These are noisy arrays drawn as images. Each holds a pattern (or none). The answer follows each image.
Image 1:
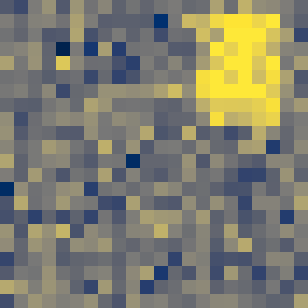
one block
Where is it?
top right
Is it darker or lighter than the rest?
lighter
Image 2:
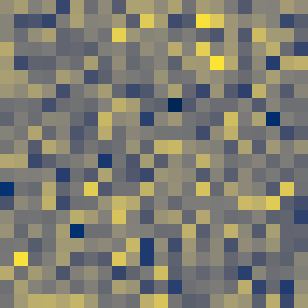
only noise
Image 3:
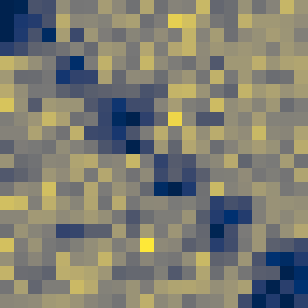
blocks along the diagonal
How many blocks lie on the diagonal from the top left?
6
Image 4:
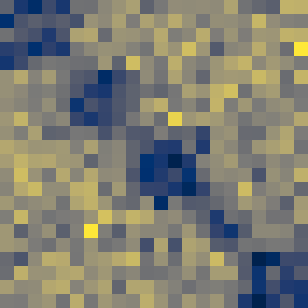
blocks along the diagonal
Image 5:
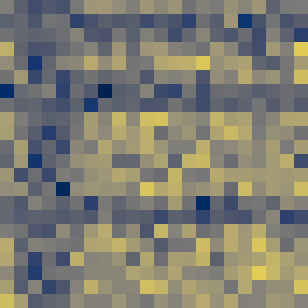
bands of rows crossing bands of columns
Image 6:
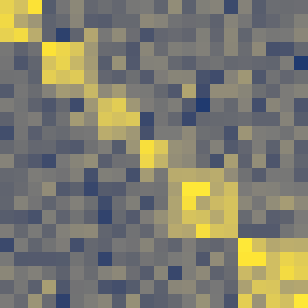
blocks along the diagonal
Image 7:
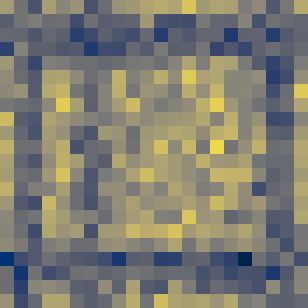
bands of rows crossing bands of columns
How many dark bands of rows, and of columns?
2 and 3
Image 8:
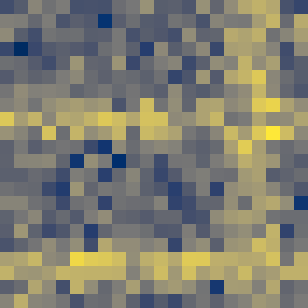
bands of rows crossing bands of columns
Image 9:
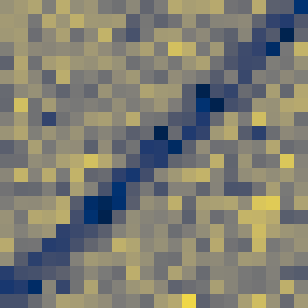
a diagonal band
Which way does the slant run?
bottom left to top right
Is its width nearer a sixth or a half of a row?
a sixth
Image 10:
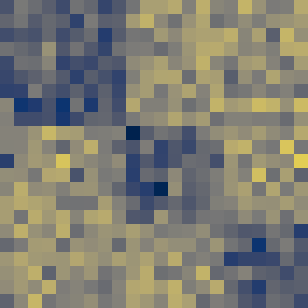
blocks along the diagonal
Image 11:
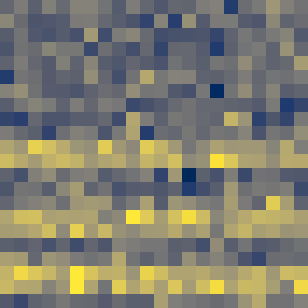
bands of rows
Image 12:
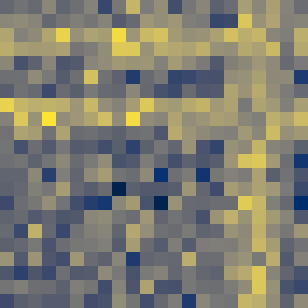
bands of rows crossing bands of columns
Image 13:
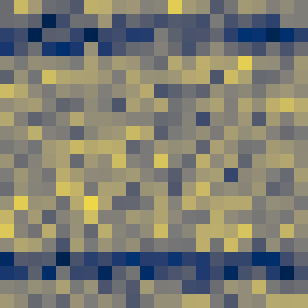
bands of rows
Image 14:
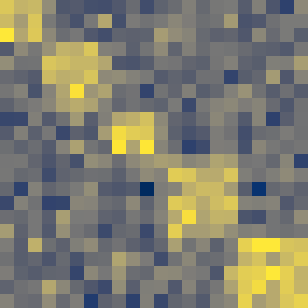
blocks along the diagonal
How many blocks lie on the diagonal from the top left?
5
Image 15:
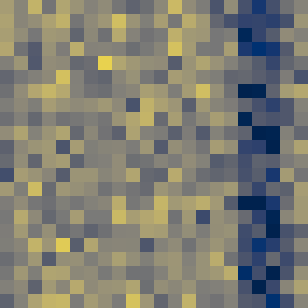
one band of columns
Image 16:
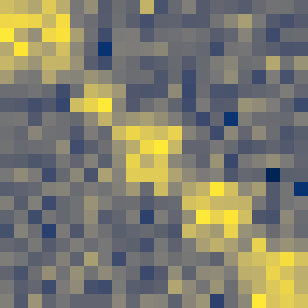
blocks along the diagonal
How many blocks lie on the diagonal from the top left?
5
